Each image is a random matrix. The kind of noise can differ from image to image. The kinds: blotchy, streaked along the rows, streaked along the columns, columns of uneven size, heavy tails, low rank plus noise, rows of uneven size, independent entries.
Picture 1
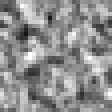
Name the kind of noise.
blotchy
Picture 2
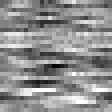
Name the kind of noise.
streaked along the rows
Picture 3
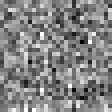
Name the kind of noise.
low rank plus noise
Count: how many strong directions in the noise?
five to eight
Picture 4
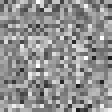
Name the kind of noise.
low rank plus noise
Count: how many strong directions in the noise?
three or four
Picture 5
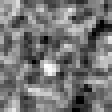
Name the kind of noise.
blotchy
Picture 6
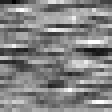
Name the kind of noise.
streaked along the rows
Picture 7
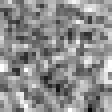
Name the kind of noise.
blotchy
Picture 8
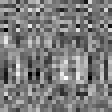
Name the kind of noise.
low rank plus noise
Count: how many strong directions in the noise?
one
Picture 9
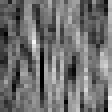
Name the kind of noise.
streaked along the columns
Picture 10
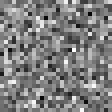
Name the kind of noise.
independent entries
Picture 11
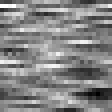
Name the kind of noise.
streaked along the rows
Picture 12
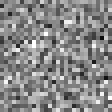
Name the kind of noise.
independent entries
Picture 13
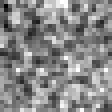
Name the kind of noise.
blotchy
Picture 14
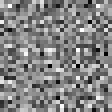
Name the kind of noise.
low rank plus noise
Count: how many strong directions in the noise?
three or four
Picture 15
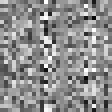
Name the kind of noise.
columns of uneven size
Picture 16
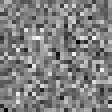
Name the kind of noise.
independent entries
